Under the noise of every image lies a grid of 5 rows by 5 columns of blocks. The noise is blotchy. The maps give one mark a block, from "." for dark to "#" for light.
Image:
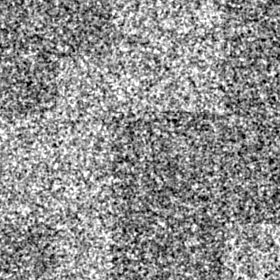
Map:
. . # # .
. # # # .
# # . . .
# # . . .
. # . . #
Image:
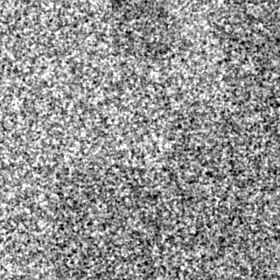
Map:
# # . # .
# # # # .
# # # . .
# . . . .
# . . . .
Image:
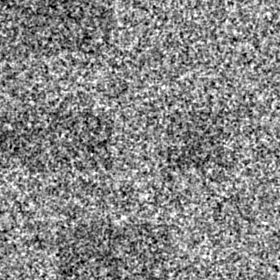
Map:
. . # # #
# # # # #
. . # . #
# # # # #
# . . # #
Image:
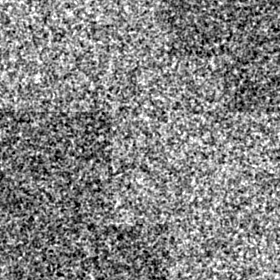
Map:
# # # . .
# # # # .
. . # # #
. . # # #
. . . # #
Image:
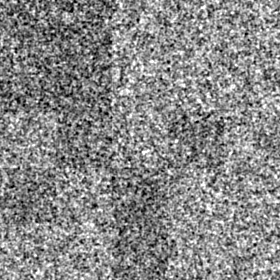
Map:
. . # # #
. . # # #
# . # . #
. # . # #
# # . # #
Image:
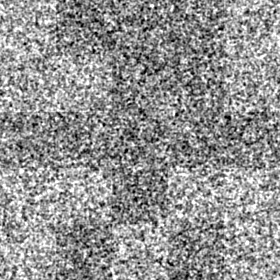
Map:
# . . . #
# # . . #
. . . . .
# # . # #
# . # . #
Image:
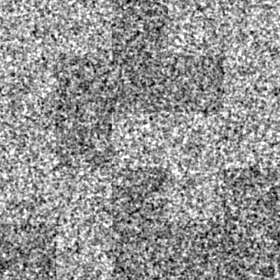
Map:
# # . # #
# . . . #
# . # # #
# # . # .
. # . . .
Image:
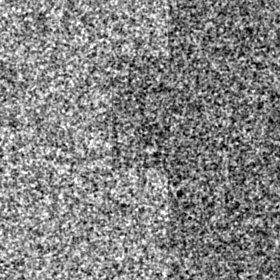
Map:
# # # . .
# # . . .
# # . . .
# # # . .
# # # . .
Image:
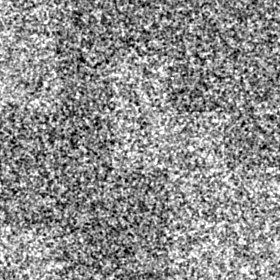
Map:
# . . . .
# . # . .
. . # # .
. . . # #
# . . # #
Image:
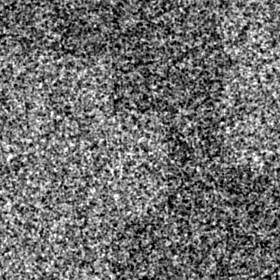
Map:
. . . . #
# # . . #
# # # . #
# # # . .
# # . . .
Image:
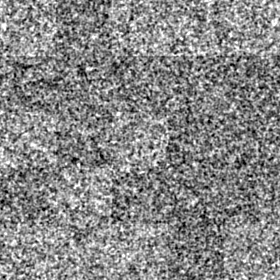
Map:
# . # # #
. . . . .
# . # . .
. # . . .
# # # . #
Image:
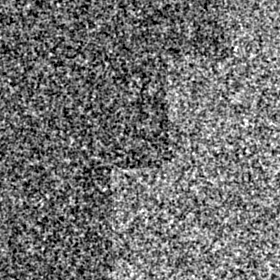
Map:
. . . . #
. . . # #
. . . # #
. . # # #
. . # # #
